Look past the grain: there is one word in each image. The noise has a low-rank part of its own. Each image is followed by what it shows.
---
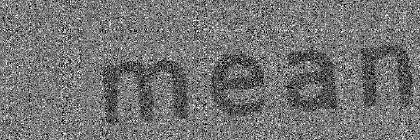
mean
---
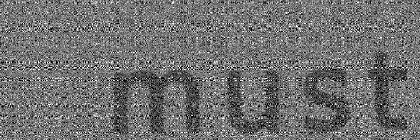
must
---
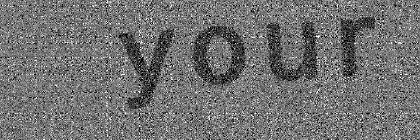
your
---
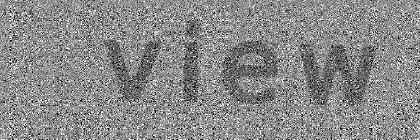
view
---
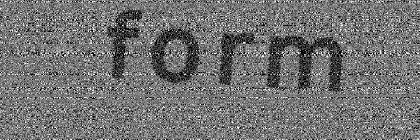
form
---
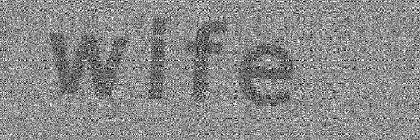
wife
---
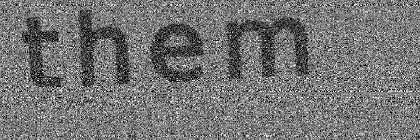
them
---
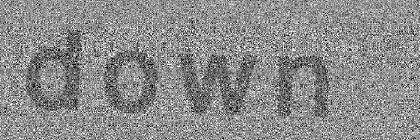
down
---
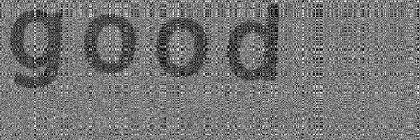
good
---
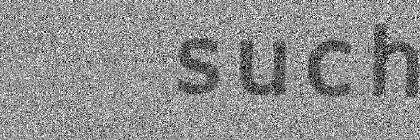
such
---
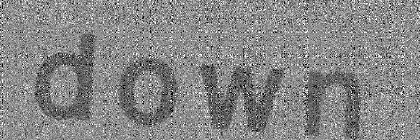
down
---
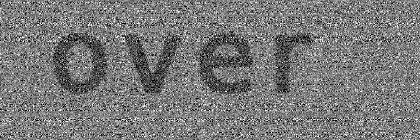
over
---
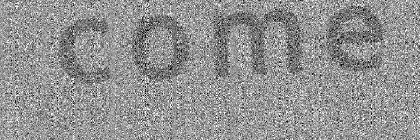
come
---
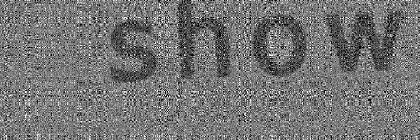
show
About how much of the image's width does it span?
two thirds
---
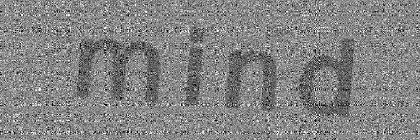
mind
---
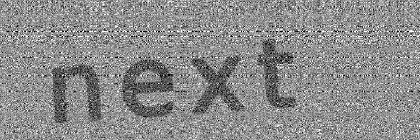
next
